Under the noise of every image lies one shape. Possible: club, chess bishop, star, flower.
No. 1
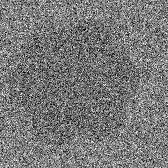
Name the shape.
flower
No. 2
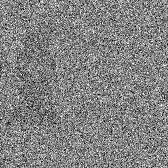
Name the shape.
chess bishop
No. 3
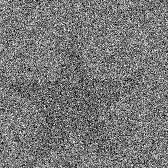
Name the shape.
star
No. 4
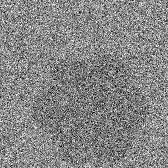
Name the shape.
flower
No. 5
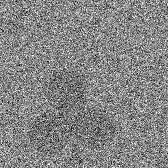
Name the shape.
club
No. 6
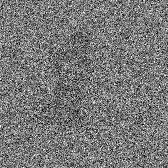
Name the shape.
chess bishop
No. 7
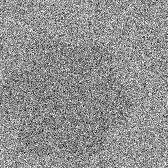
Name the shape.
flower
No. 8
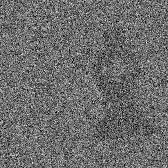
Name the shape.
chess bishop
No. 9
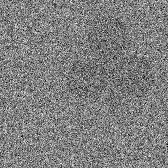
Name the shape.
club
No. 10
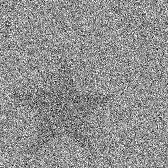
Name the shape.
star
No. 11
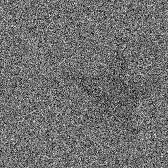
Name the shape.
star
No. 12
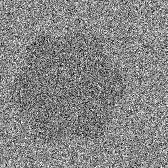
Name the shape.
flower
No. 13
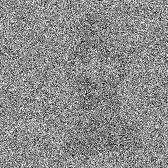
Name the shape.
chess bishop
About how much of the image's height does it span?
nearly all
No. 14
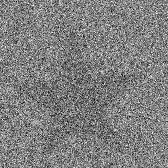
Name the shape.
star
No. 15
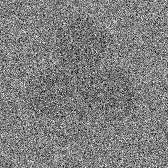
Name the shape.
club
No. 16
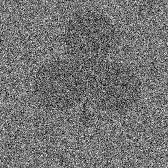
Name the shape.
club
